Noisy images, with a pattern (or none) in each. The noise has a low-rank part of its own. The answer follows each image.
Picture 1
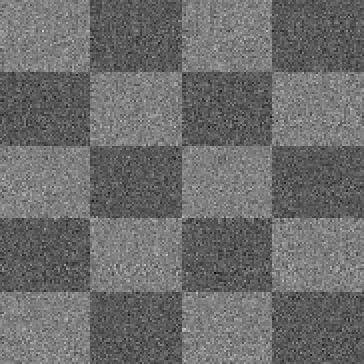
a checkerboard
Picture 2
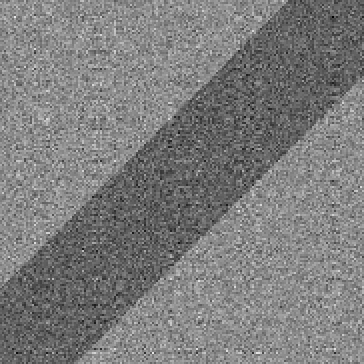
a diagonal band
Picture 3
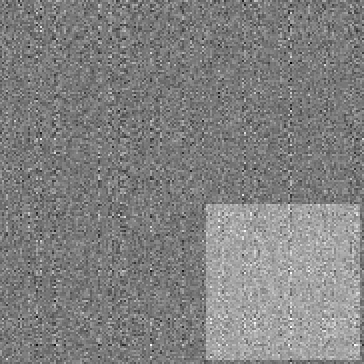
one block
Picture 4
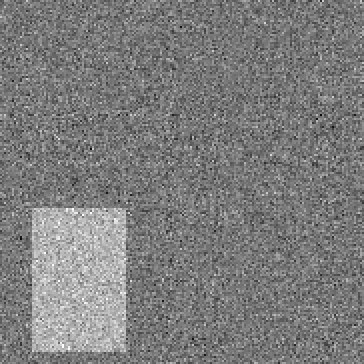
one block
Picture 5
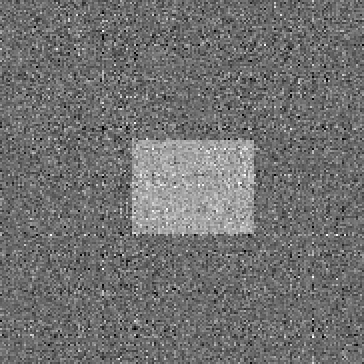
one block
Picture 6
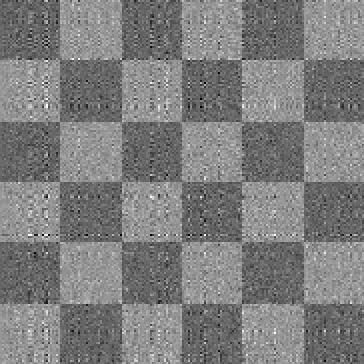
a checkerboard
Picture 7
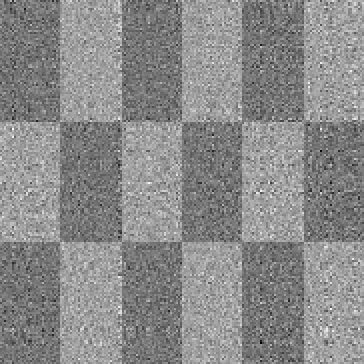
a checkerboard
